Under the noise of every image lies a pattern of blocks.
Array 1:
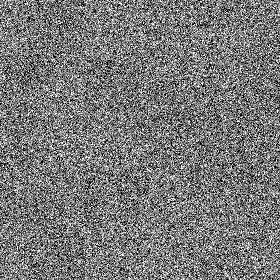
top and bottom mirror each other
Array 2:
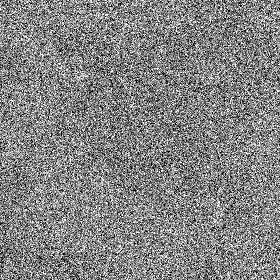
mirrored about the diagonal from the bottom left
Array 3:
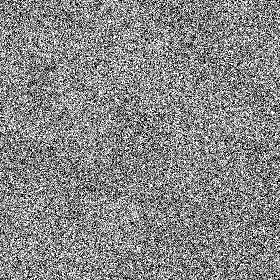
no symmetry
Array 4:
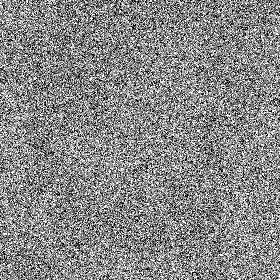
no symmetry
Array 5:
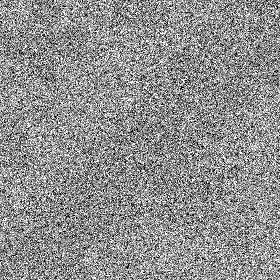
mirrored about the diagonal from the top left
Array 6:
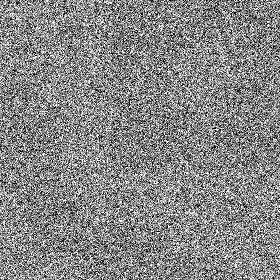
mirrored about the diagonal from the bottom left
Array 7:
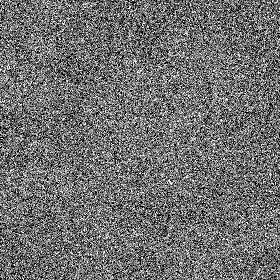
mirrored about the diagonal from the bottom left
